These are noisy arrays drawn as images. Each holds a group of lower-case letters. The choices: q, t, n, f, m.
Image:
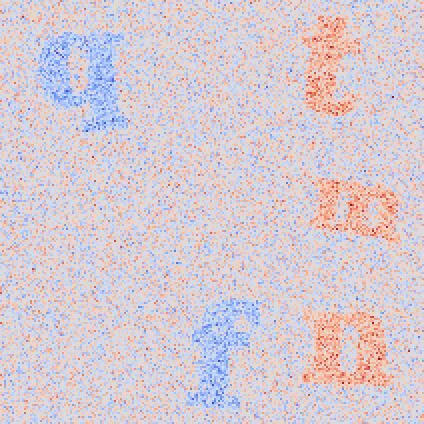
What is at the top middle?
nothing
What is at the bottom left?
nothing
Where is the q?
top left
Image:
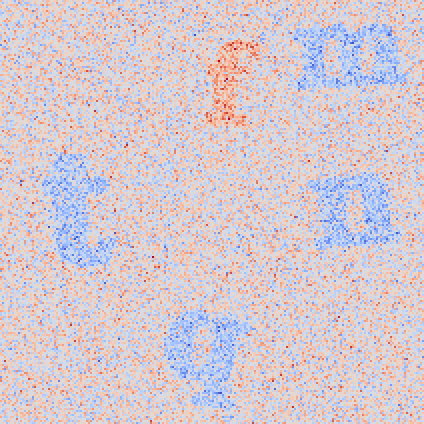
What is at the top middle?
f
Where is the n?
middle right
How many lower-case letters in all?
5
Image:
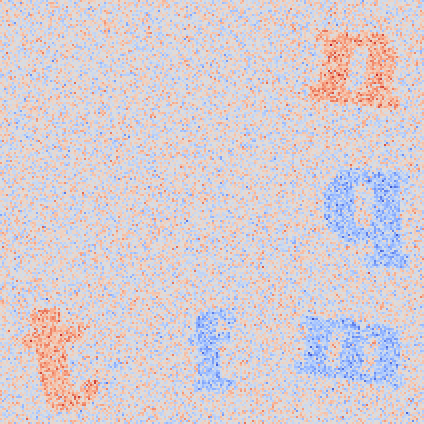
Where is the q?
middle right
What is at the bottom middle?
f
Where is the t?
bottom left
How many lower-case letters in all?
5
